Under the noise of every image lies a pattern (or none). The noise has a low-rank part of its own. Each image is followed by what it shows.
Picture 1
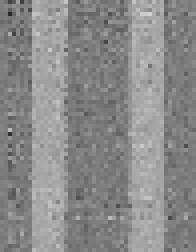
vertical stripes
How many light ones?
2
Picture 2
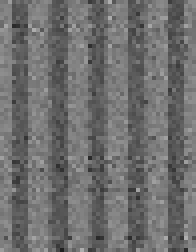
vertical stripes
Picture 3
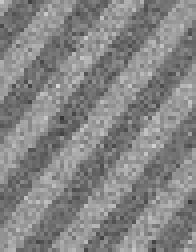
diagonal stripes
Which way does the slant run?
bottom left to top right
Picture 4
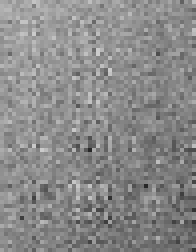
a smooth slope
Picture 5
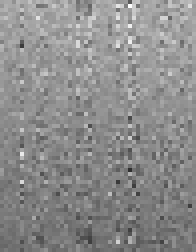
a smooth slope
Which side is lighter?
top
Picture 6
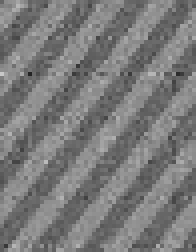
diagonal stripes
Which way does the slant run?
bottom left to top right
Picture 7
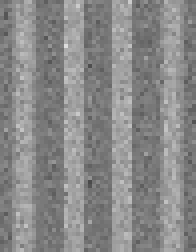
vertical stripes
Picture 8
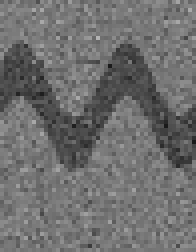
a wavy band
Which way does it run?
left to right
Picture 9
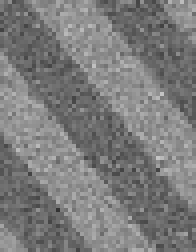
diagonal stripes
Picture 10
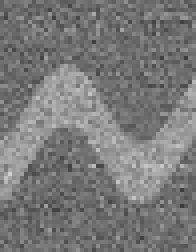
a wavy band
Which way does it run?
left to right
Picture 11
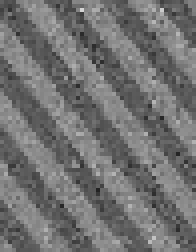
diagonal stripes
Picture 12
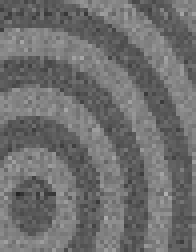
rings round one point
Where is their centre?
bottom left
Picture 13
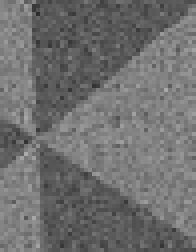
spokes from one point
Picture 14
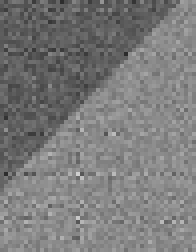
a sharp edge
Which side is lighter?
bottom right
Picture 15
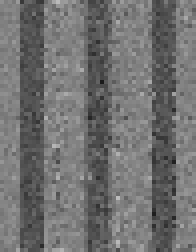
vertical stripes
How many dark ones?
3
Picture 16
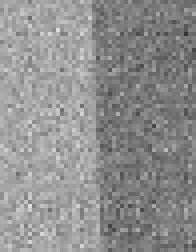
a sharp edge
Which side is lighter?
left
